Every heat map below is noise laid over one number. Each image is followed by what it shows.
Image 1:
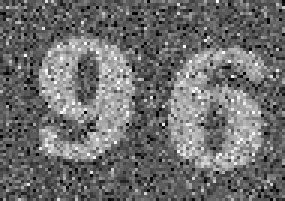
96
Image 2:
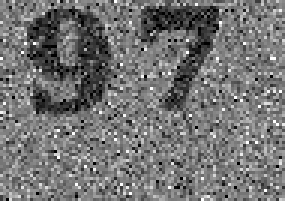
97
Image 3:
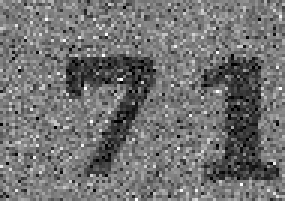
71
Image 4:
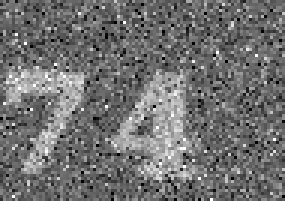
74
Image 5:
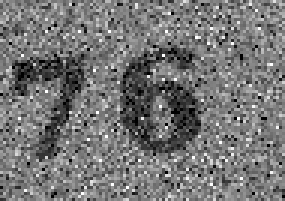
76
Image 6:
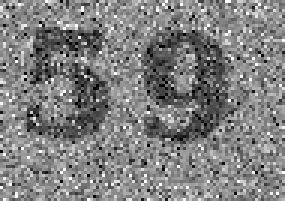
59
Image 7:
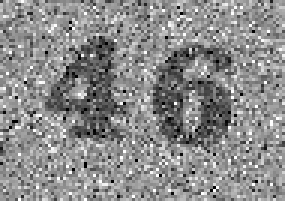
46
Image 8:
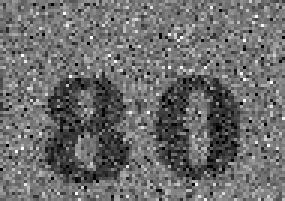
80
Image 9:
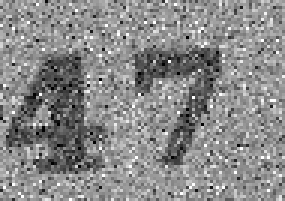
47
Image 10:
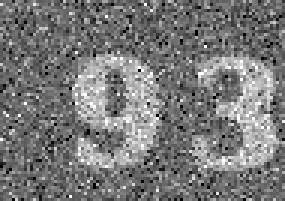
93
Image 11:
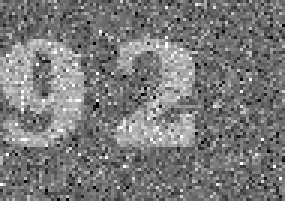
92
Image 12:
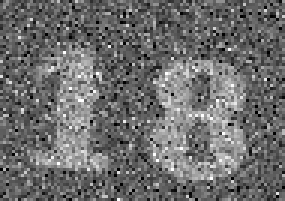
18
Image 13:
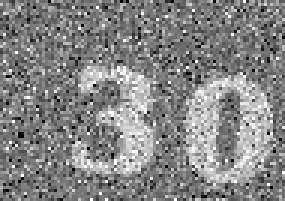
30
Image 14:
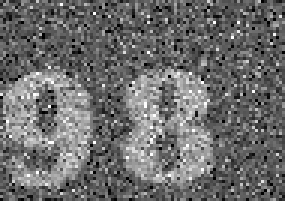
98
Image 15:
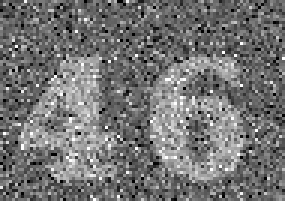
46
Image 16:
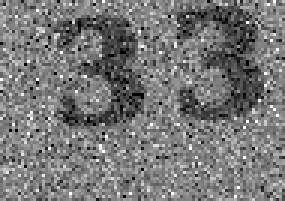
33
